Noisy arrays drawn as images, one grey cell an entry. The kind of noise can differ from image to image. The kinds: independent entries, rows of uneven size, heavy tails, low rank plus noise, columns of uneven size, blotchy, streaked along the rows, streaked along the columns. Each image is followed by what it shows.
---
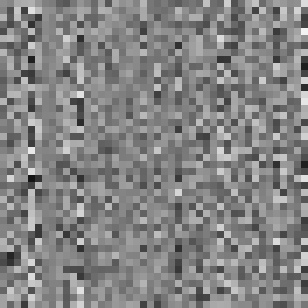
columns of uneven size
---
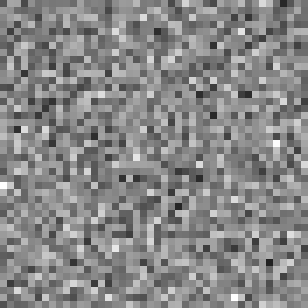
independent entries
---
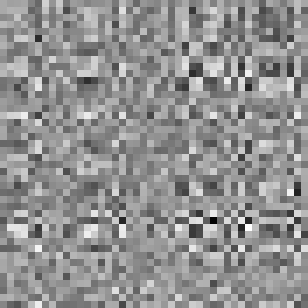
low rank plus noise
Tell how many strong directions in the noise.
one
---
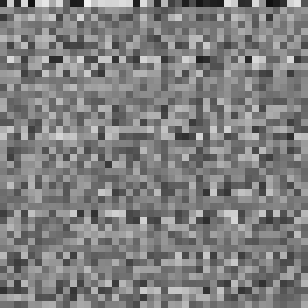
rows of uneven size
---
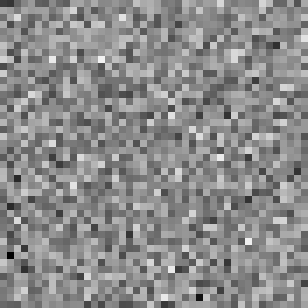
independent entries
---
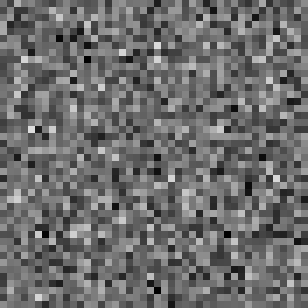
independent entries
